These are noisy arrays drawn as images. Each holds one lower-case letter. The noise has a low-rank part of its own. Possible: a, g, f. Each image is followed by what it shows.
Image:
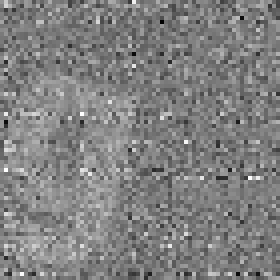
light g
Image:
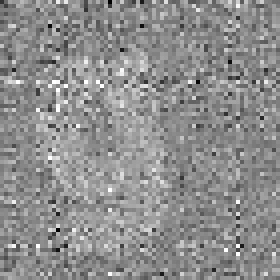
light g
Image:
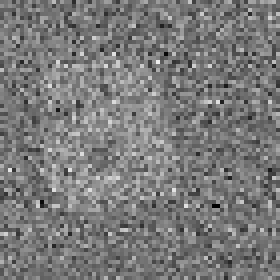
light a
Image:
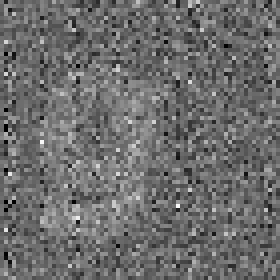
light g
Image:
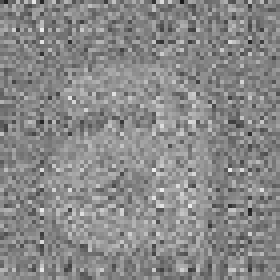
light a
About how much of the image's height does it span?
two thirds
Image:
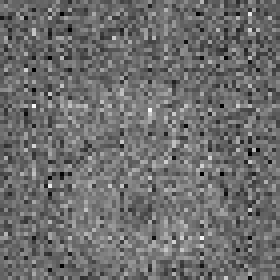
light a
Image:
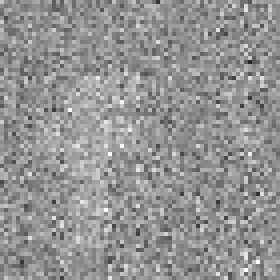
light f
